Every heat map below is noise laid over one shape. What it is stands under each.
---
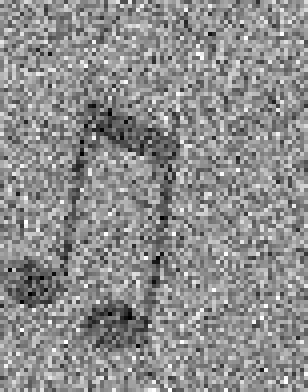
dark pair of musical notes
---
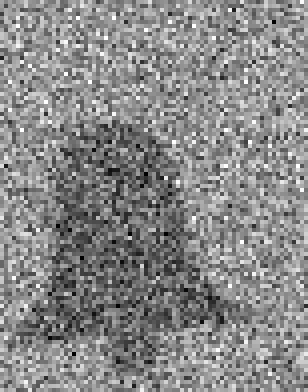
dark bell
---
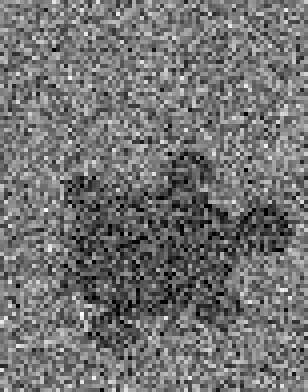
dark turtle
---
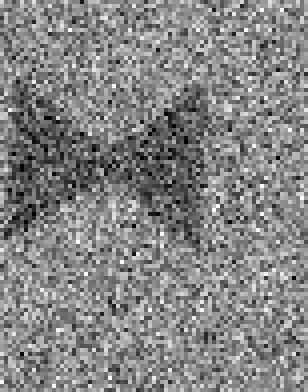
dark bow tie
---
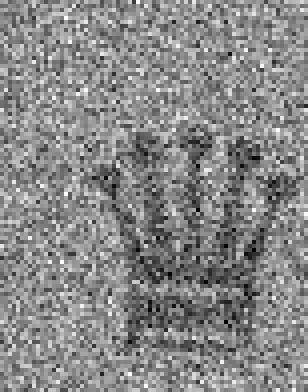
dark chess queen
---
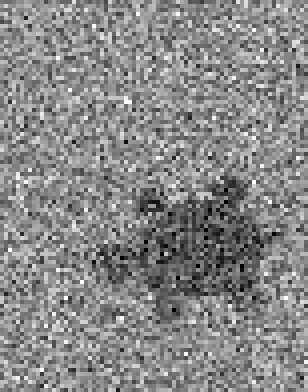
dark turtle
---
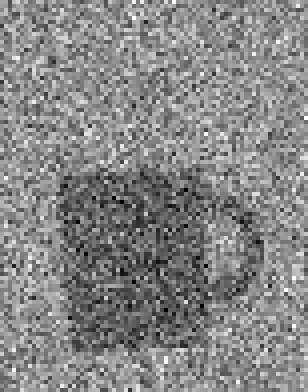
dark cup
